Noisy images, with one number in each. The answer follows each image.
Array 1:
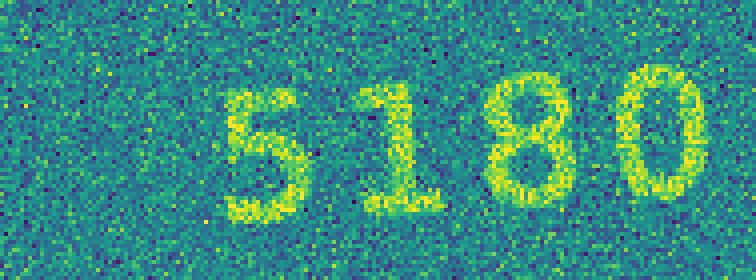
5180
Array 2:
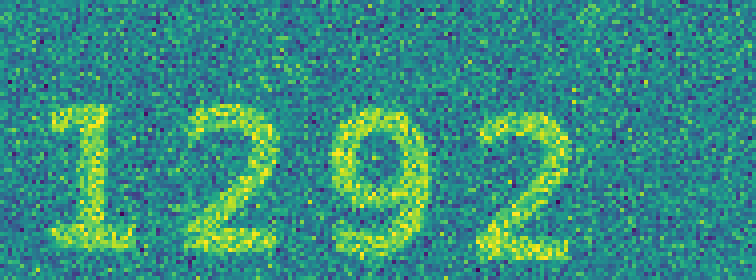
1292
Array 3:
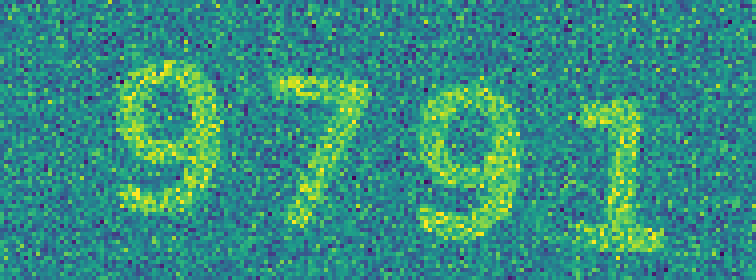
9791
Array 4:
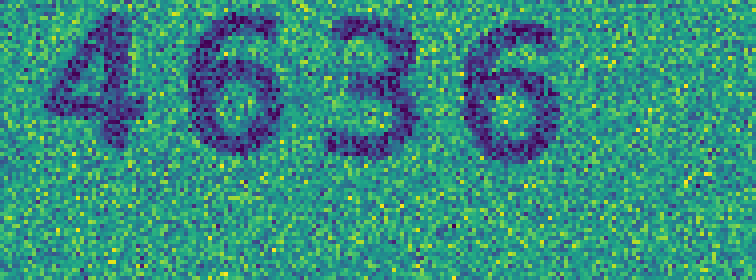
4636
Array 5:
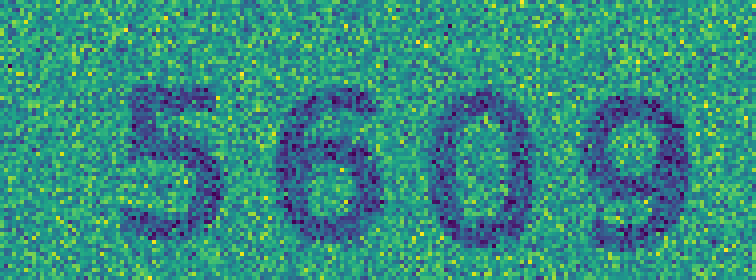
5609
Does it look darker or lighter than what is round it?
darker
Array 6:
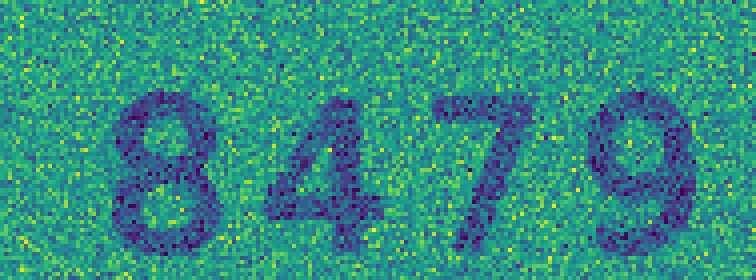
8479
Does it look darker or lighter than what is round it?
darker
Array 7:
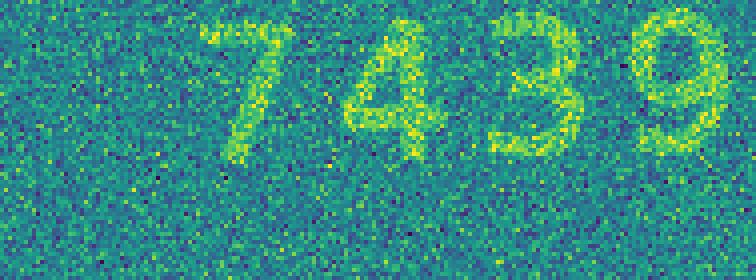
7439
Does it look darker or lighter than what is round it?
lighter
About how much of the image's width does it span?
two thirds
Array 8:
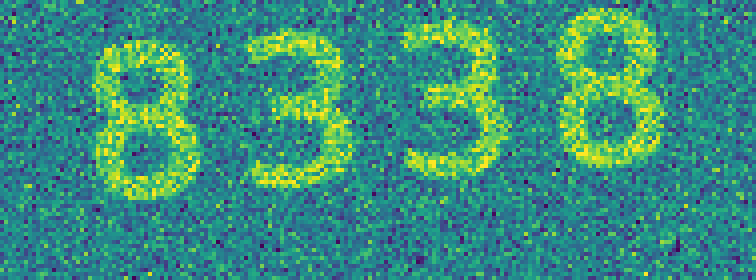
8338
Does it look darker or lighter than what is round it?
lighter
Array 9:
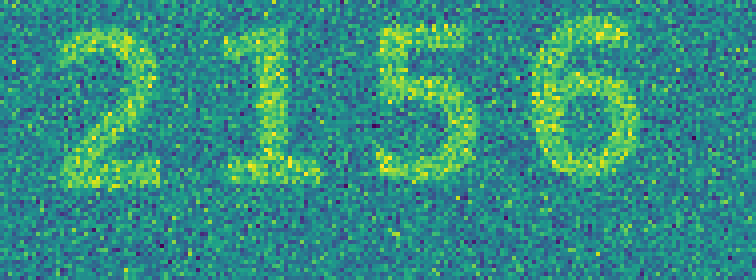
2156
